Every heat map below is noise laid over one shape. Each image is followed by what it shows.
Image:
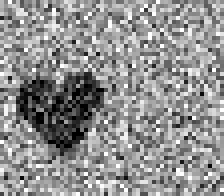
dark heart
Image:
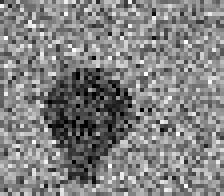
dark light bulb
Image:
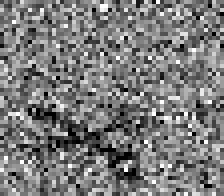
dark pair of scissors
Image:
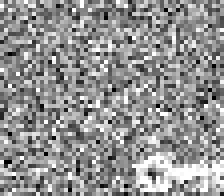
light key, bottom right
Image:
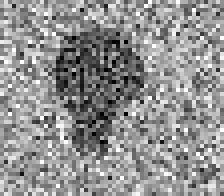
dark light bulb
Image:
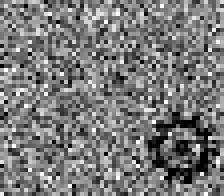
dark gear, bottom right
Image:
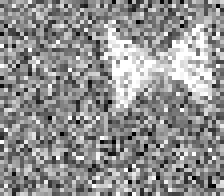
light bow tie
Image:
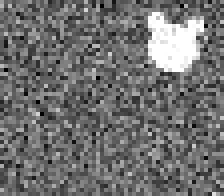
light bear's head, top right
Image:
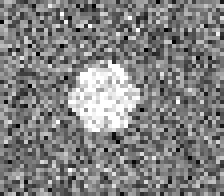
light flower, centre
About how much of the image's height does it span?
a third
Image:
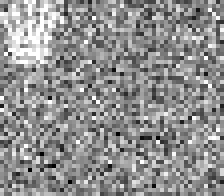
light chess queen, top left
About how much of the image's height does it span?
a third
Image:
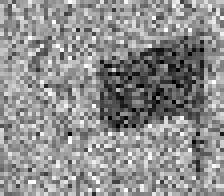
dark flag
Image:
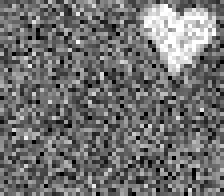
light heart, top right
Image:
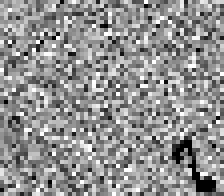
dark musical note, bottom right
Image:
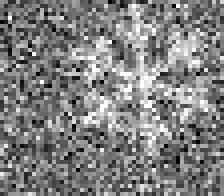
light snowflake
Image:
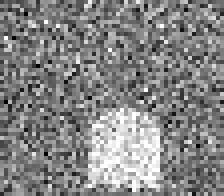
light ghost, bottom middle
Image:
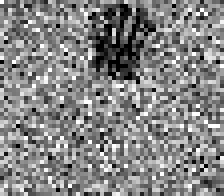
dark chess queen, top middle
